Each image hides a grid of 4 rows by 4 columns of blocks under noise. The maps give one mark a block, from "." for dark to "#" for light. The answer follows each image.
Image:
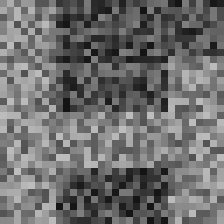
#...
#..#
####
#..#
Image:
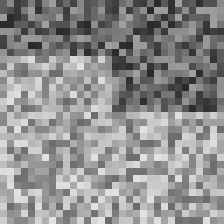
....
##..
####
####
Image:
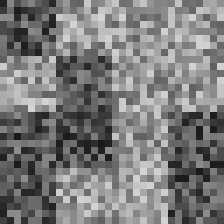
.###
#.##
..#.
.##.
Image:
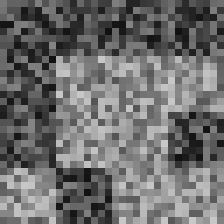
....
.###
.##.
#.##
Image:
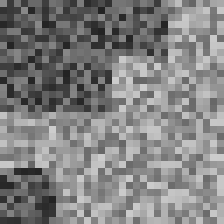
...#
..##
####
.###
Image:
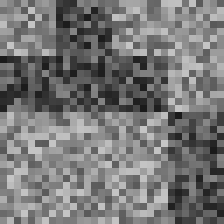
#.##
...#
###.
###.
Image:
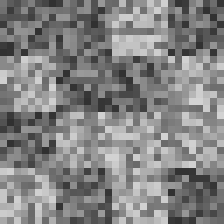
..#.
#..#
.###
#.#.
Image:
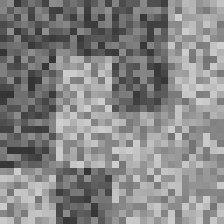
...#
.#.#
.###
#.##
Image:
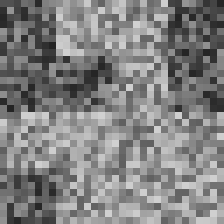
.##.
..#.
####
.###
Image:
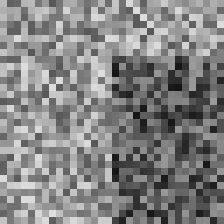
####
##..
##..
##..
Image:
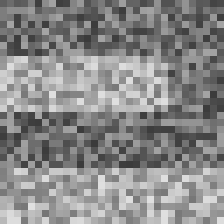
....
###.
....
####
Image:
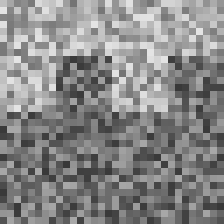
####
#.#.
....
....
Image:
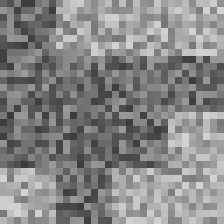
.###
....
...#
#.##
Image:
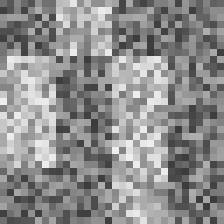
.#..
#.#.
#.#.
..#.
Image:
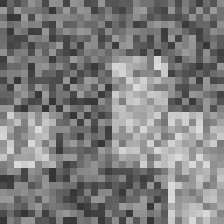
....
..#.
#.##
...#
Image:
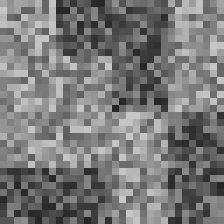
#..#
##.#
###.
..#.
